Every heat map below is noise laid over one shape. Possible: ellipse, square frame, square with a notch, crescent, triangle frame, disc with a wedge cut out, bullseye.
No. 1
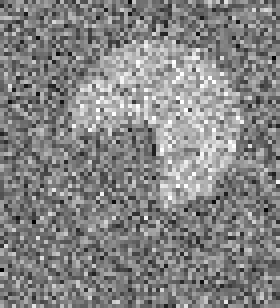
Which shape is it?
disc with a wedge cut out
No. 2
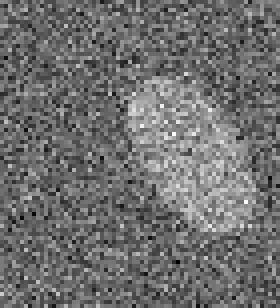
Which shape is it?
ellipse
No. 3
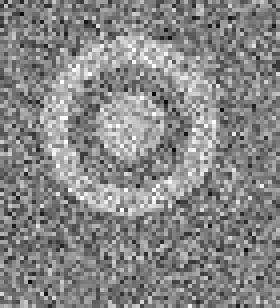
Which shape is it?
bullseye
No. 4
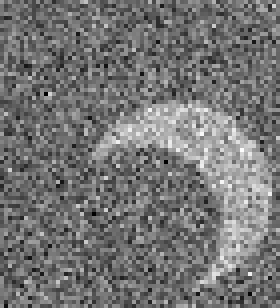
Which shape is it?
crescent
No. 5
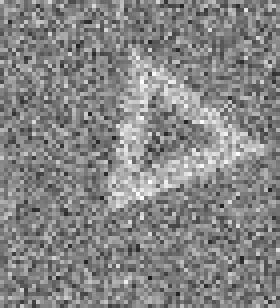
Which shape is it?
triangle frame
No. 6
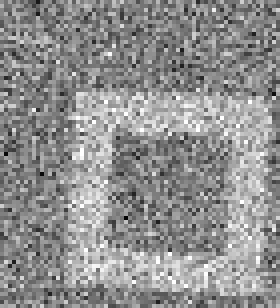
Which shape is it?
square frame
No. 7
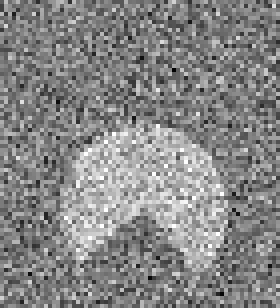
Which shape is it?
disc with a wedge cut out
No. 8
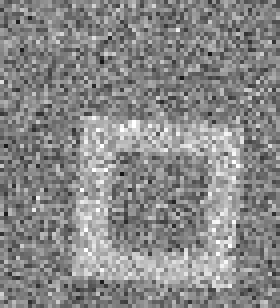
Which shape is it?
square frame
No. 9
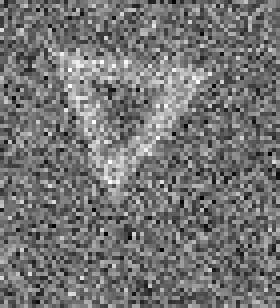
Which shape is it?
triangle frame
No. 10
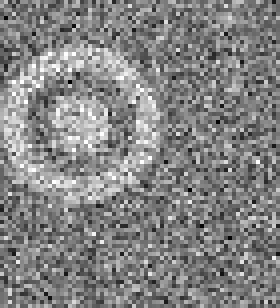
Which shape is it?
bullseye
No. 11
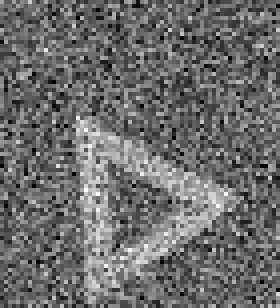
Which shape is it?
triangle frame
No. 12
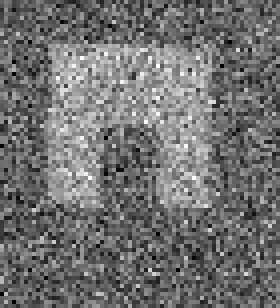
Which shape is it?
square with a notch
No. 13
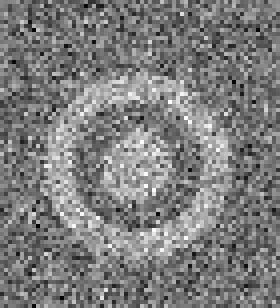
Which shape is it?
bullseye
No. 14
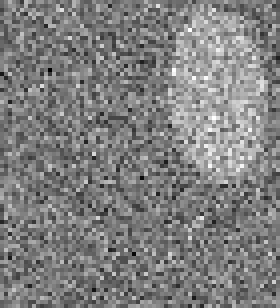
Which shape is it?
ellipse
